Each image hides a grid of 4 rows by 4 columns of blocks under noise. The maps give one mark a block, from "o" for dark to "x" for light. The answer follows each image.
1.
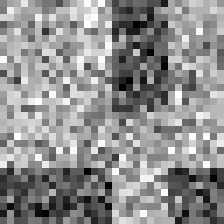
xxox
xxox
xxxx
ooxo
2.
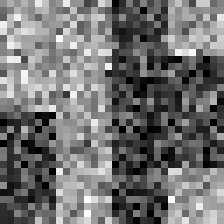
xxox
xxoo
oxoo
oxox
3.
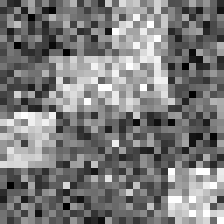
ooxo
oxxo
xooo
ooox
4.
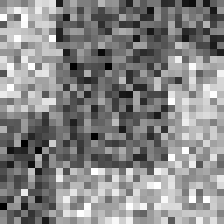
xooo
xoox
ooox
oxxx
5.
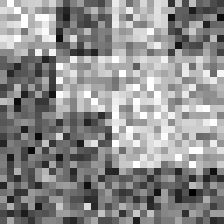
xoxo
oxxx
ooxx
oooo
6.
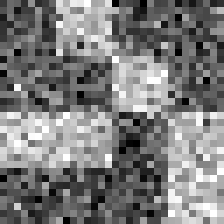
oxoo
ooxo
xxox
ooox
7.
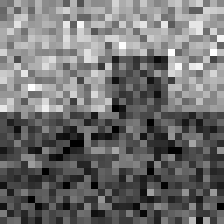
xxxx
xxox
oooo
oooo
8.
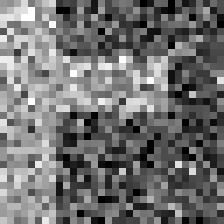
xooo
xxxo
xooo
xooo
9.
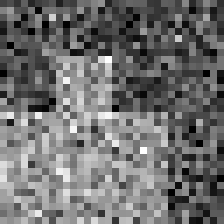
oooo
oxoo
xxxo
xxxo
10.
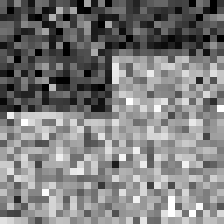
oooo
ooxx
xxxx
xxxx
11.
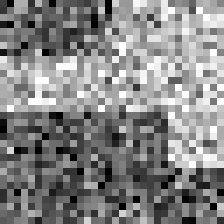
ooxx
xxxx
ooox
oooo
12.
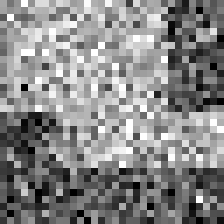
xxxo
xxxo
oxxx
oooo
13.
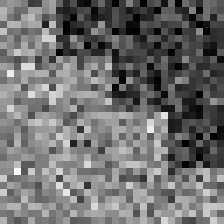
xooo
xxoo
xxxo
xxxx
